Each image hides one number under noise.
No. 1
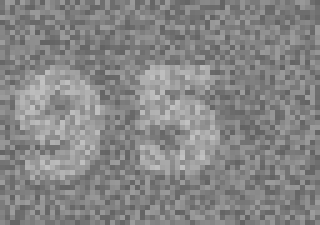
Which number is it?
95
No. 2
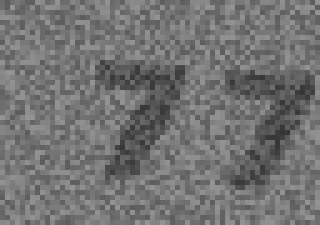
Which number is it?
77
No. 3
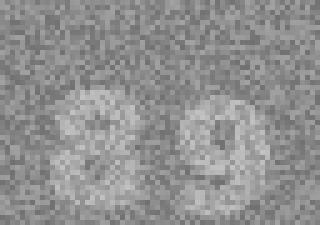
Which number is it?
89
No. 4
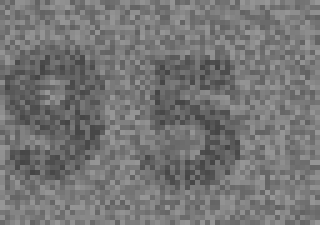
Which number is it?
95
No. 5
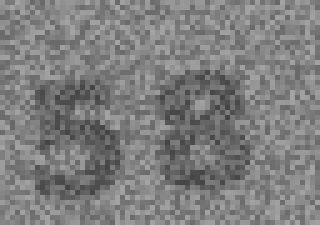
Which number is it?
58
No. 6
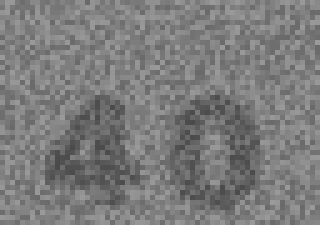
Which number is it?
40
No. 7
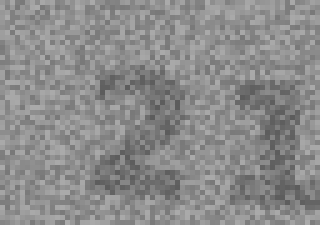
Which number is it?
21
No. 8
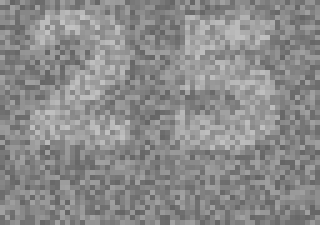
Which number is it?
25
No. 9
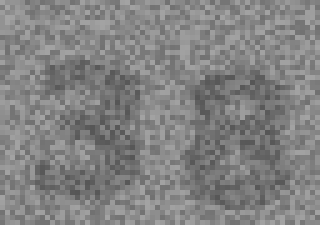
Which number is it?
38
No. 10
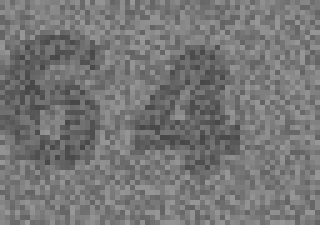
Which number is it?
64
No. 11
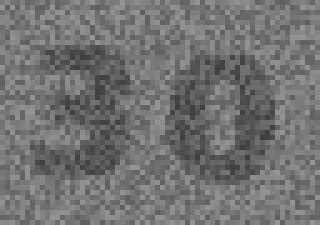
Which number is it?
30
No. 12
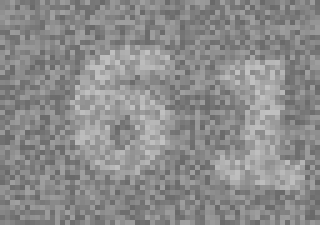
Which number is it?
61
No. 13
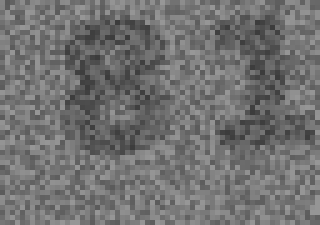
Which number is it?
81
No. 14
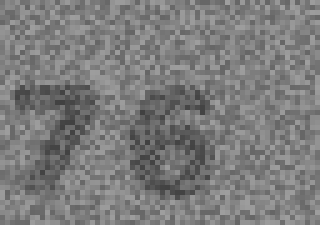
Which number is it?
76
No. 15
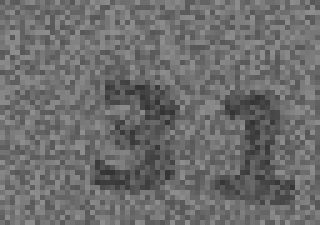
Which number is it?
31
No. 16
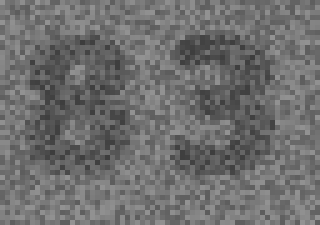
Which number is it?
83
